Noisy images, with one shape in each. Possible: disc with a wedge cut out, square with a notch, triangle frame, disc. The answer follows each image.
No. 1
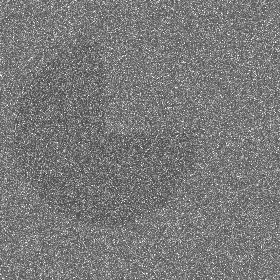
dark disc with a wedge cut out
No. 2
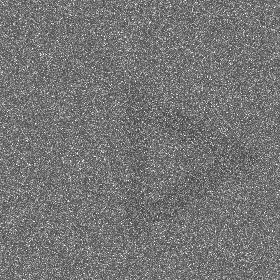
dark triangle frame
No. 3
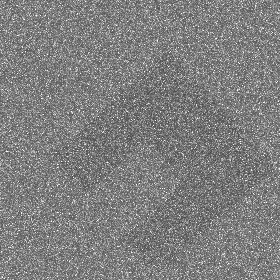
dark square with a notch
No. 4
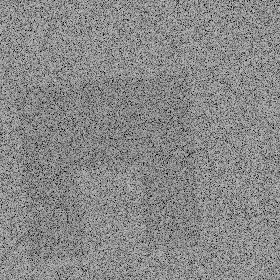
dark square with a notch
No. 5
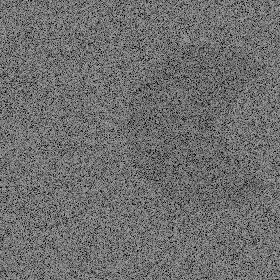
dark disc with a wedge cut out
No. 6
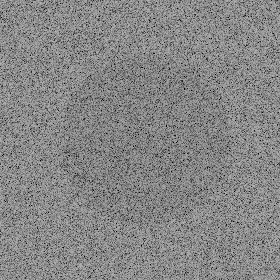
dark disc
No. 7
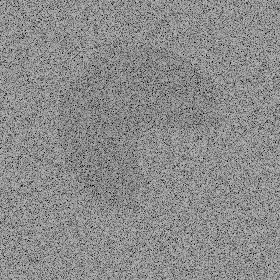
dark disc with a wedge cut out
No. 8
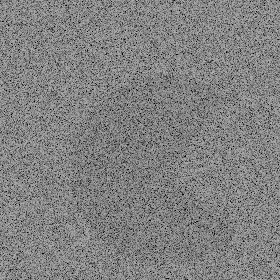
dark disc with a wedge cut out
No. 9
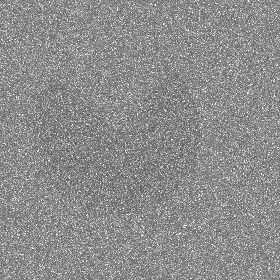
dark disc with a wedge cut out
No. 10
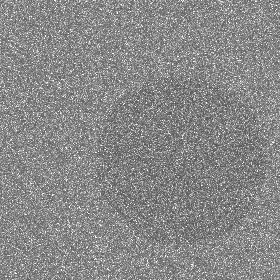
dark disc
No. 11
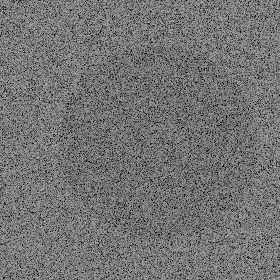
dark disc
